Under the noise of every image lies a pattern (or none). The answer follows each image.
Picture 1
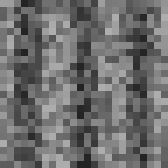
vertical stripes
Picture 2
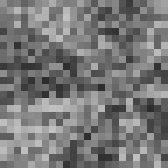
spokes from one point
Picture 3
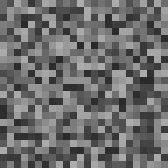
only noise
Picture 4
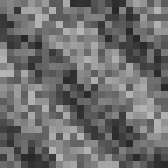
diagonal stripes
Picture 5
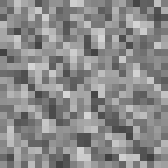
diagonal stripes
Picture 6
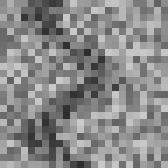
a wavy band
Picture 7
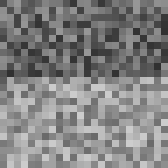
a sharp edge
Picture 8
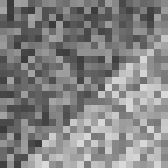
a sharp edge
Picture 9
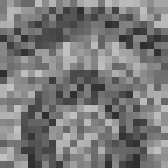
rings round one point
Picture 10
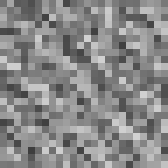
diagonal stripes
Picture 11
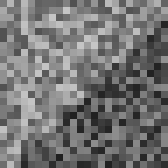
a sharp edge
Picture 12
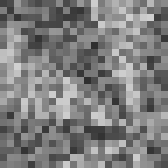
spokes from one point
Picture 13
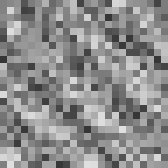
diagonal stripes
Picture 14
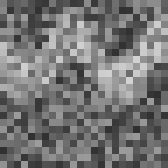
a wavy band
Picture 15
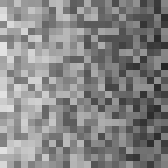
a smooth slope
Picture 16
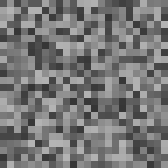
only noise
